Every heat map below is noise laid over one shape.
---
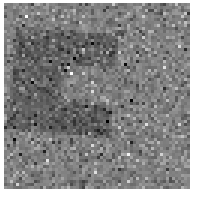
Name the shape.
square with a notch
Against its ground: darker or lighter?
darker
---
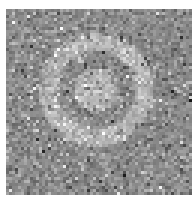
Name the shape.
bullseye
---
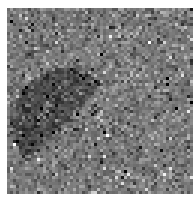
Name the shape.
half disc
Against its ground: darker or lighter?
darker
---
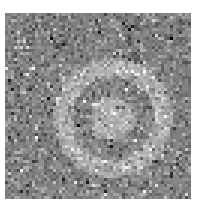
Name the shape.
bullseye
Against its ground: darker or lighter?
lighter
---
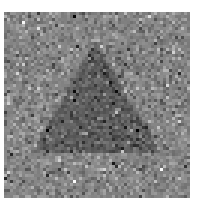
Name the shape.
triangle
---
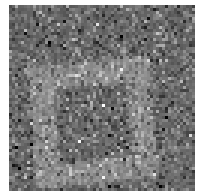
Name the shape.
square frame
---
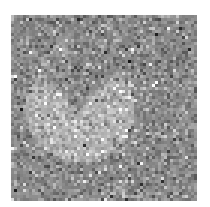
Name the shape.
disc with a wedge cut out
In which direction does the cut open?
up
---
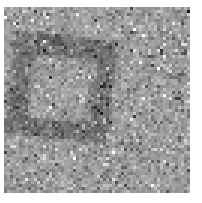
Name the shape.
square frame
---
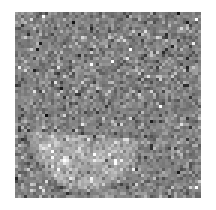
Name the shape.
half disc
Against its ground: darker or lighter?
lighter
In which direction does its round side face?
down
